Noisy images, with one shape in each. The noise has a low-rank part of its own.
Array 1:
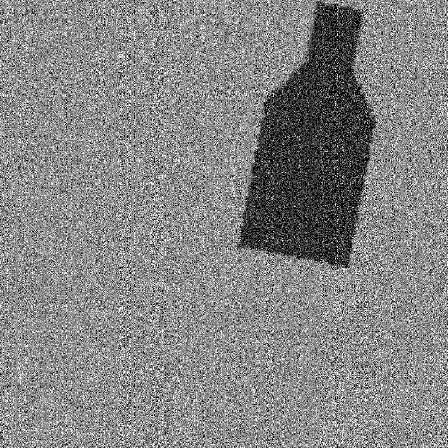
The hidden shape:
bottle
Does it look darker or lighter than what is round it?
darker
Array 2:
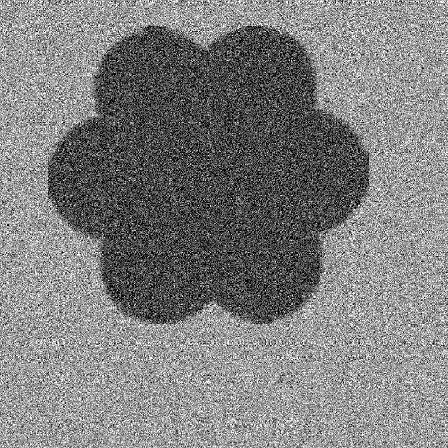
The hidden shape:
flower
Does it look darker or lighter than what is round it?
darker
